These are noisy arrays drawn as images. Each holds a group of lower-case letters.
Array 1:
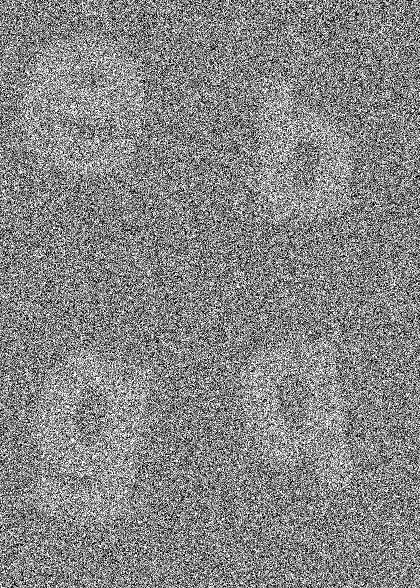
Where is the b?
top right
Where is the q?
bottom right
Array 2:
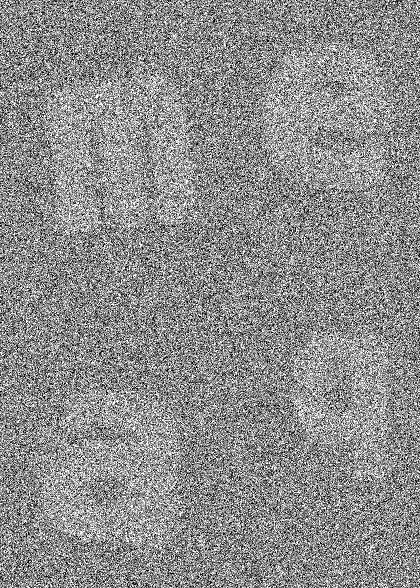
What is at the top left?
m
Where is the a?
bottom left
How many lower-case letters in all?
4
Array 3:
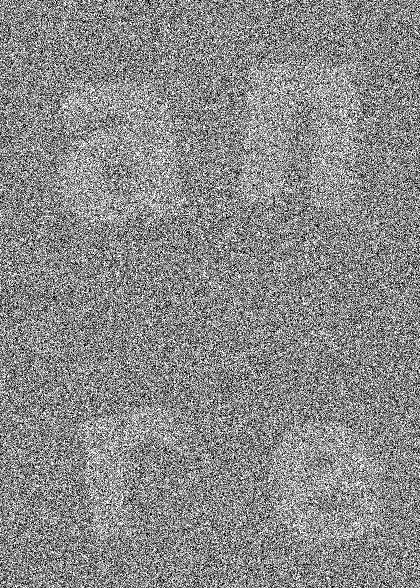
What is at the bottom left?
r
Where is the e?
bottom right
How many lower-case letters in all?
4
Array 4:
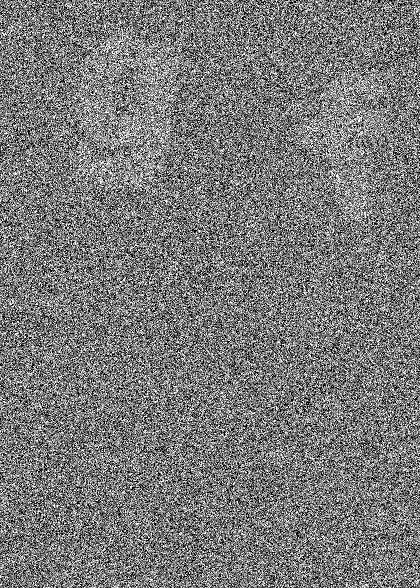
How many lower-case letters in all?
2
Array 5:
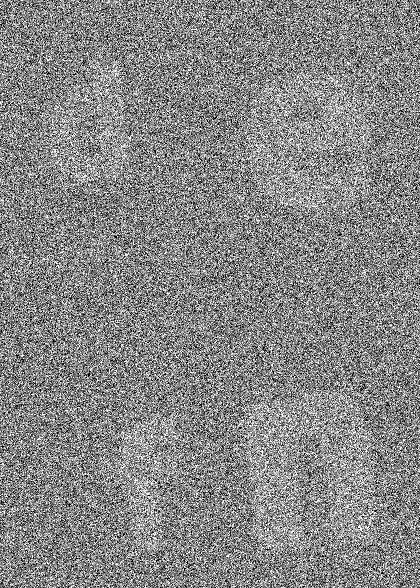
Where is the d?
top left
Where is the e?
top right
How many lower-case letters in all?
4
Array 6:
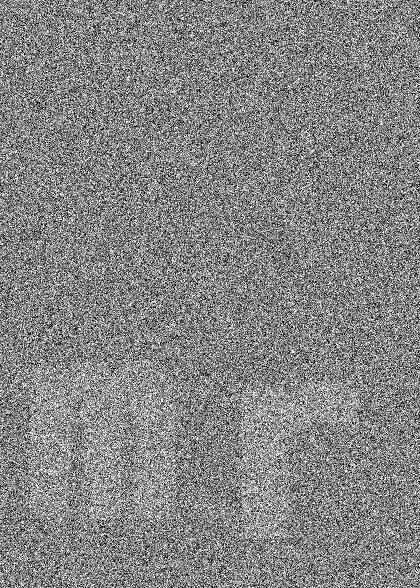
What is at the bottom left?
m
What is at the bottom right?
r
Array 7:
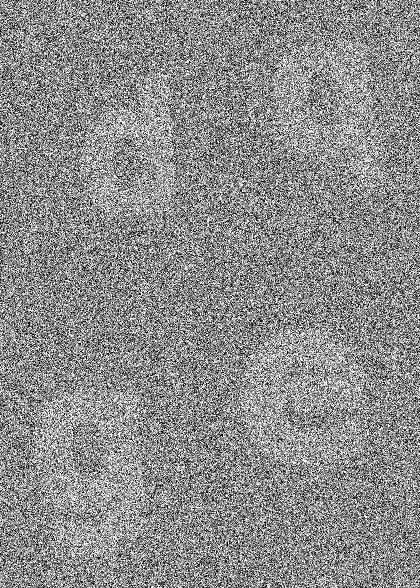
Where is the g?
bottom left
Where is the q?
top right
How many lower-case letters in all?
4
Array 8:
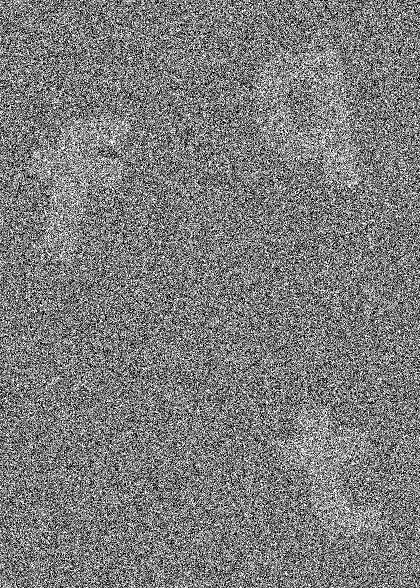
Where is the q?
top right
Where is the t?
bottom right
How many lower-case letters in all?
3
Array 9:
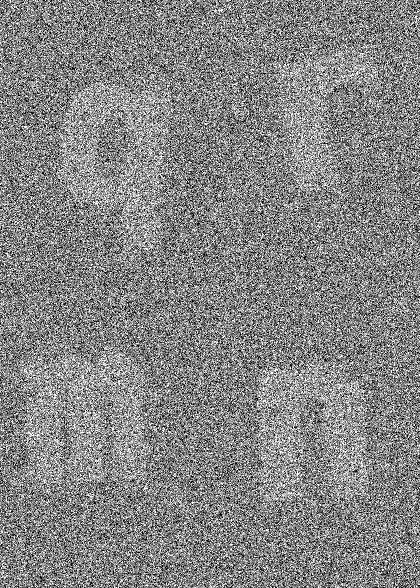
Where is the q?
top left
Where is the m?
bottom left
